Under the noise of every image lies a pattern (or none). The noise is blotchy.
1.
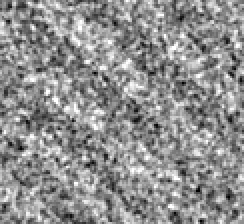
diagonal stripes
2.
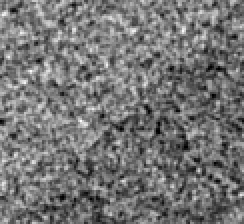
a sharp edge
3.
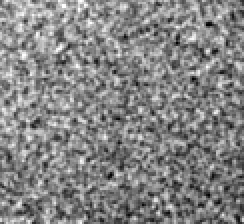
a smooth slope
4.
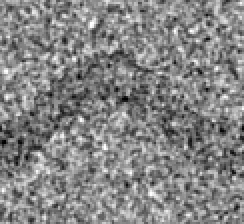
a wavy band
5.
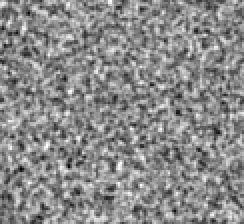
only noise
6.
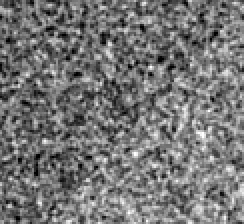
a sharp edge
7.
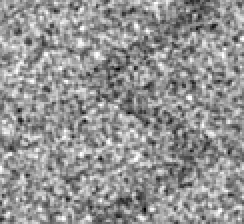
a wavy band
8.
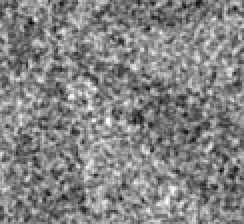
spokes from one point
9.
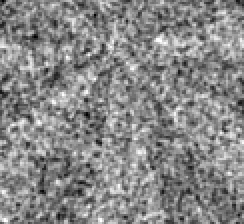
spokes from one point
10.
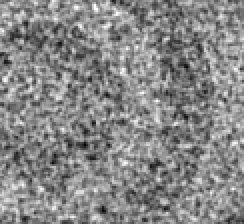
rings round one point
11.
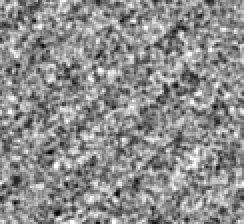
diagonal stripes
